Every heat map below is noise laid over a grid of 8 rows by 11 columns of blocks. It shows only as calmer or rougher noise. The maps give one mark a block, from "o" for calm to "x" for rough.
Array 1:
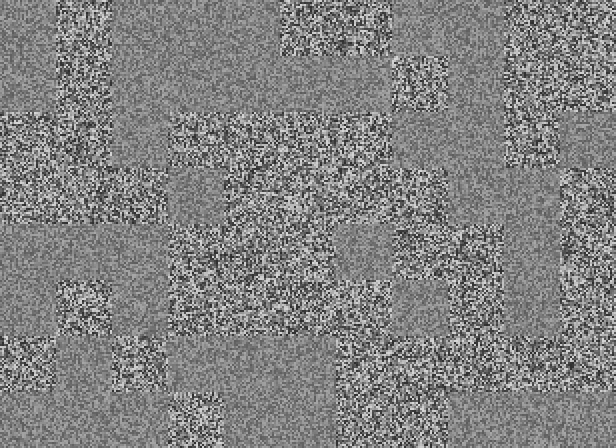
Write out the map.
o x o o o x x o o x x
o x o o o o o x o x x
x x o x x x x o o x o
x x x o x x x x o o x
o o o x x x o x x o x
o x o x x x x o x o x
x o x o o o x x x x x
o o o x o o x x o o o
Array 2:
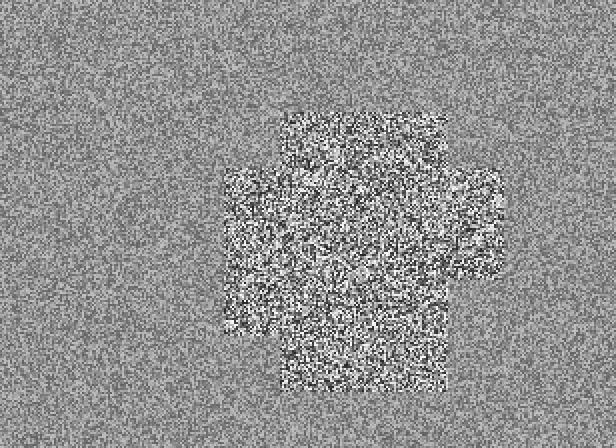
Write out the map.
o o o o o o o o o o o
o o o o o o o o o o o
o o o o o x x x o o o
o o o o x x x x x o o
o o o o x x x x x o o
o o o o x x x x o o o
o o o o o x x x o o o
o o o o o o o o o o o
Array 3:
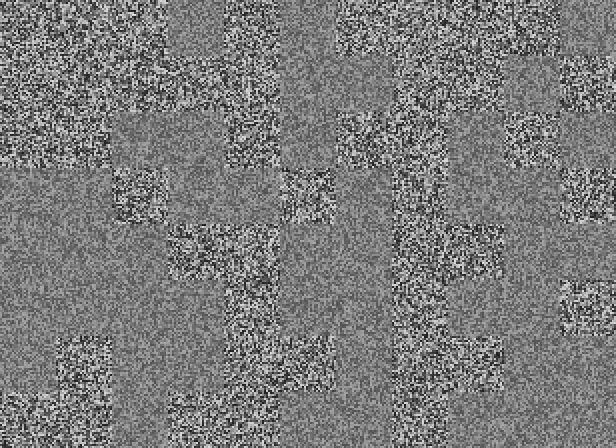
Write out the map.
x x x o x o x x x x o
x x x x x o o x x o x
x x o o x o x x o x o
o o x o o x o x o o x
o o o x x o o x x o o
o o o o x o o x o o x
o x o o x x o x x o o
x x o x x o o x o o o
